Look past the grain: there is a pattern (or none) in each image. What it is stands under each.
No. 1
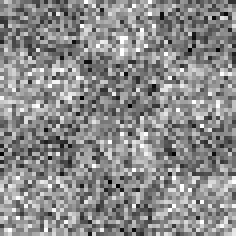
a checkerboard
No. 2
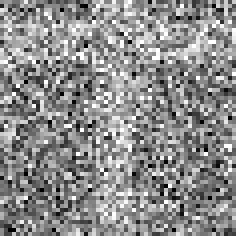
bands of rows crossing bands of columns
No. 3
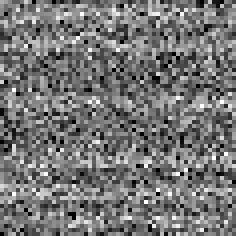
bands of rows
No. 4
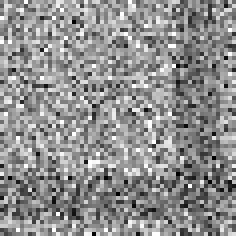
bands of rows crossing bands of columns
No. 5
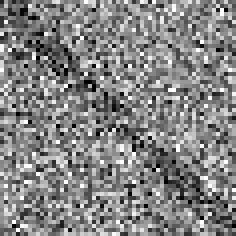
a diagonal band
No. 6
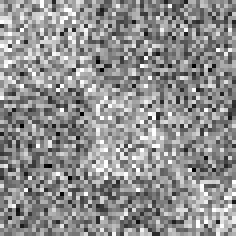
blocks along the diagonal
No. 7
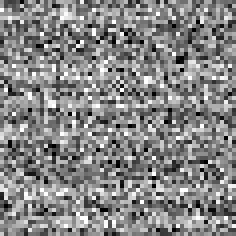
bands of rows
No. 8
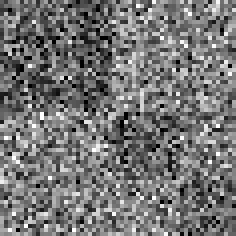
blocks along the diagonal
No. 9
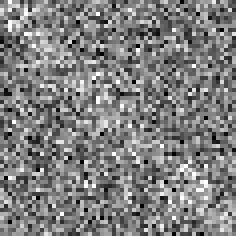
blocks along the diagonal
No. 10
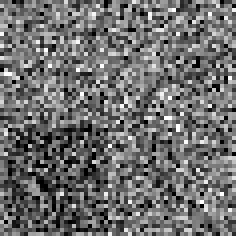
one block
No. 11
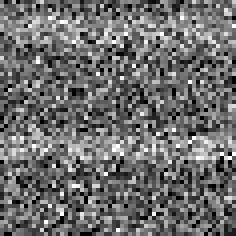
bands of rows
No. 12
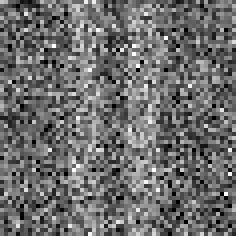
bands of columns
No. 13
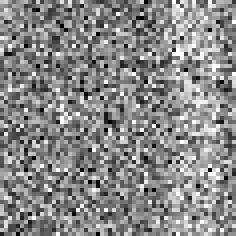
one band of columns
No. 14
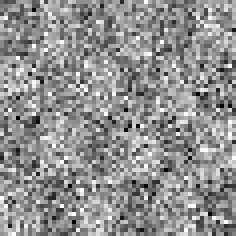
a checkerboard
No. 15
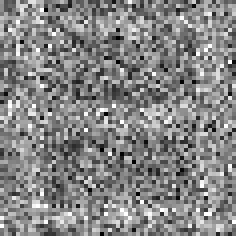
bands of rows crossing bands of columns
